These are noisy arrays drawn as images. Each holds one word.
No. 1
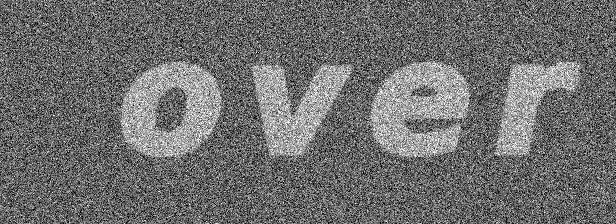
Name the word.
over
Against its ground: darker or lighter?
lighter
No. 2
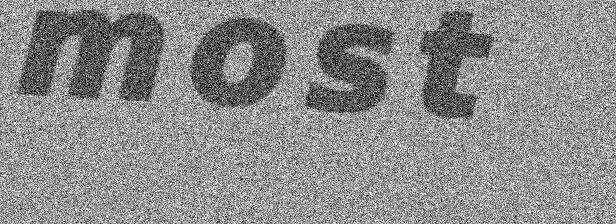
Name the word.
most
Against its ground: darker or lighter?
darker
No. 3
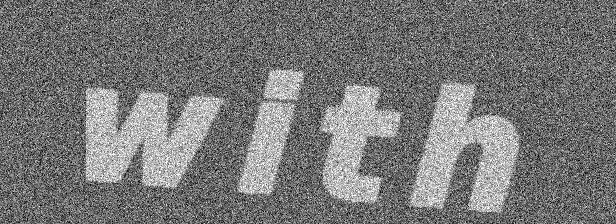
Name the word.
with
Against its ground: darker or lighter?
lighter
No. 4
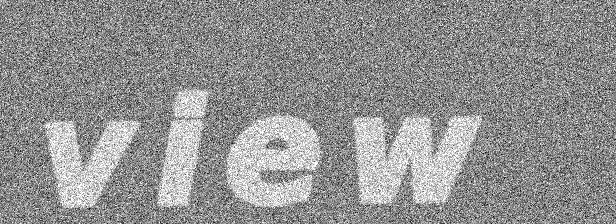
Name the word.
view
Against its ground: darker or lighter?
lighter
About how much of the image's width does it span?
two thirds
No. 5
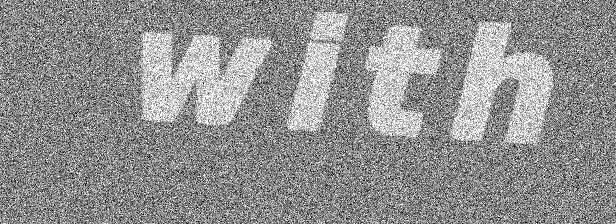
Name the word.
with
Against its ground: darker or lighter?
lighter
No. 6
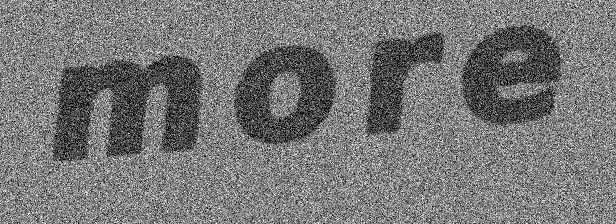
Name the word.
more
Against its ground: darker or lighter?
darker
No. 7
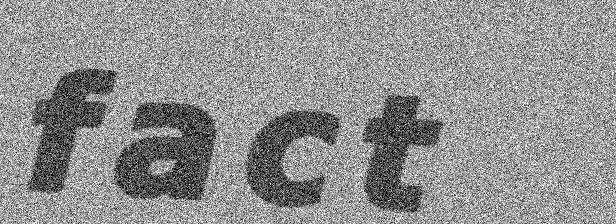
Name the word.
fact
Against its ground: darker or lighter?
darker
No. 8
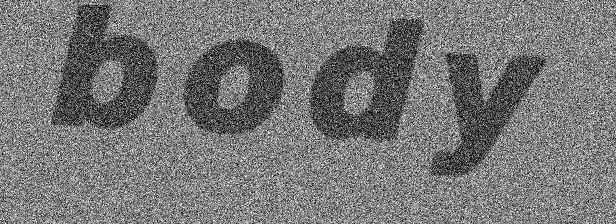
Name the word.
body
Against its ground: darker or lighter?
darker
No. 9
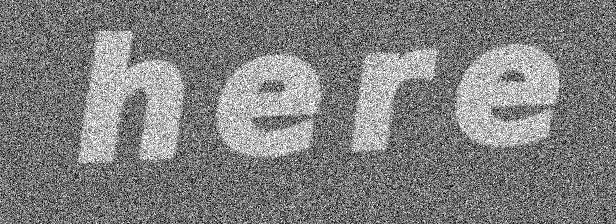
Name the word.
here
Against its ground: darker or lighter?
lighter
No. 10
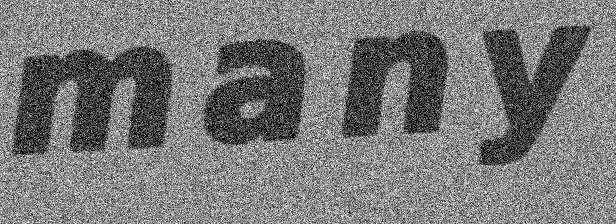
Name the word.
many
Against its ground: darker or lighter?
darker
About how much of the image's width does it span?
nearly all
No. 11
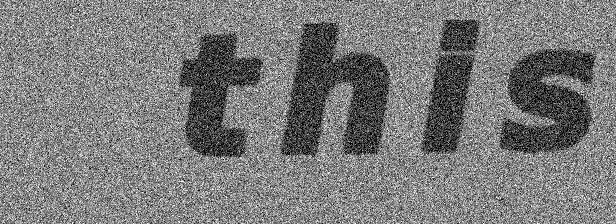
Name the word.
this
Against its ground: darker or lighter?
darker
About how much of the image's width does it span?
two thirds
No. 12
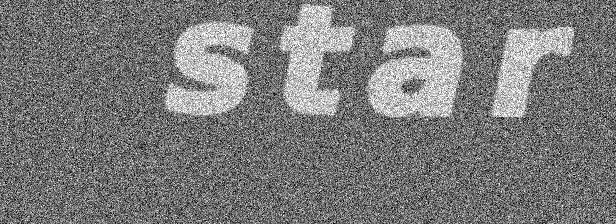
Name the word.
star
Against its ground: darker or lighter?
lighter
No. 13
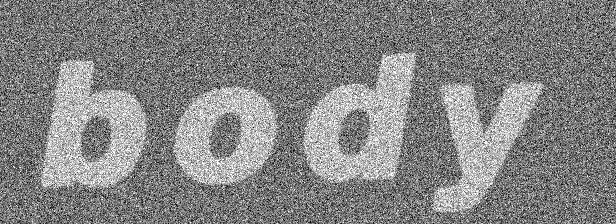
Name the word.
body
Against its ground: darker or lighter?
lighter
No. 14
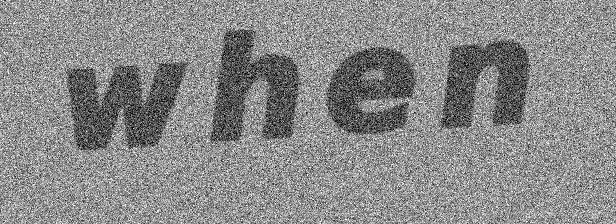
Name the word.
when
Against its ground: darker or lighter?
darker
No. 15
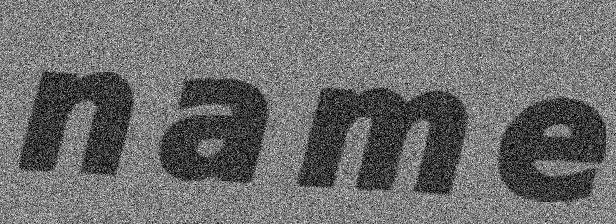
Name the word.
name
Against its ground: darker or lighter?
darker
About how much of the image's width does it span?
nearly all
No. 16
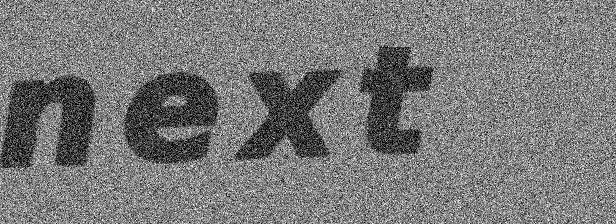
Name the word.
next
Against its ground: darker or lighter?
darker
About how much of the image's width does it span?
two thirds
